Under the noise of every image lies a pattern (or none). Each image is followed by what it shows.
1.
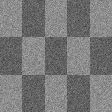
a checkerboard
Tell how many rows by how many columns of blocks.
3 by 5
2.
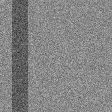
one band of columns
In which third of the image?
left
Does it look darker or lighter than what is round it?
darker
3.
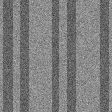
bands of columns
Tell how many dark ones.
5
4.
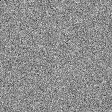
only noise
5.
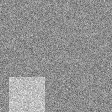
one block
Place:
bottom left
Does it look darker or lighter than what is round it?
lighter
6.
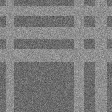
bands of rows crossing bands of columns
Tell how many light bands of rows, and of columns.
3 and 3
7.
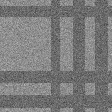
bands of rows crossing bands of columns
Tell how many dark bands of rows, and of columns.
3 and 3
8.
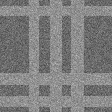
bands of rows crossing bands of columns
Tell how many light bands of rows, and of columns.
3 and 3
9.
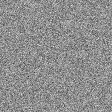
only noise
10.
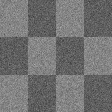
a checkerboard
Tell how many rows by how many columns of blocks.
3 by 4
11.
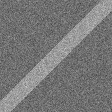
a diagonal band
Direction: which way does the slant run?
bottom left to top right
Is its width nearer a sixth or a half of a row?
a sixth
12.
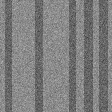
bands of columns
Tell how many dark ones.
5
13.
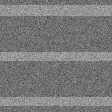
bands of rows
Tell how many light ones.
3
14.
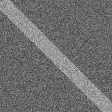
a diagonal band
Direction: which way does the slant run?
top left to bottom right
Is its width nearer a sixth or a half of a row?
a sixth
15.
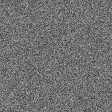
only noise
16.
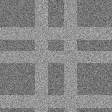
bands of rows crossing bands of columns
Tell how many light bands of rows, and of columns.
3 and 2
